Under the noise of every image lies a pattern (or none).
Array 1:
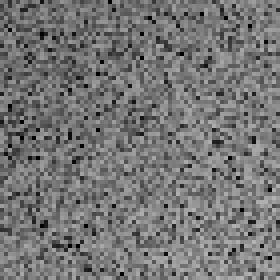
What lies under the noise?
a smooth slope
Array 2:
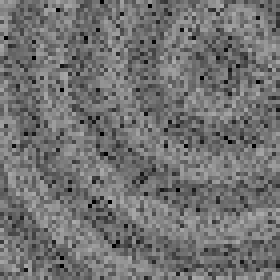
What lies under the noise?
rings round one point
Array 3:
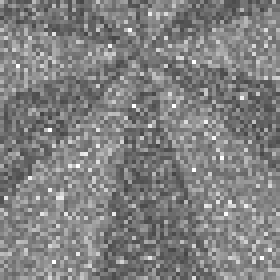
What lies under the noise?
spokes from one point
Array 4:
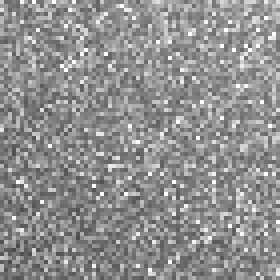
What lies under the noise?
a smooth slope
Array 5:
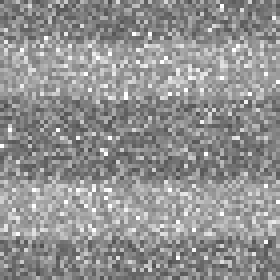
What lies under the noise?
horizontal stripes
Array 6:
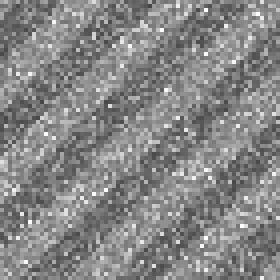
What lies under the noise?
diagonal stripes
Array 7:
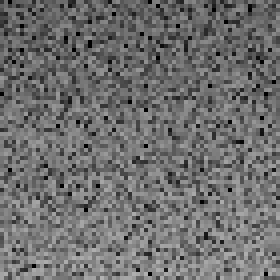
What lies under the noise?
a smooth slope
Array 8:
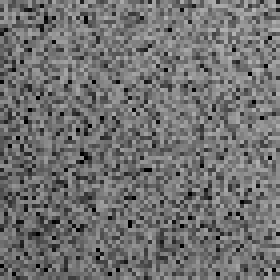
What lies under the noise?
a smooth slope
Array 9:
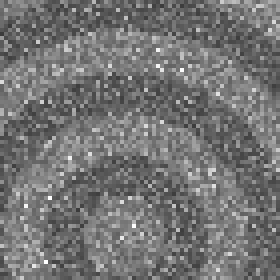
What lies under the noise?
rings round one point
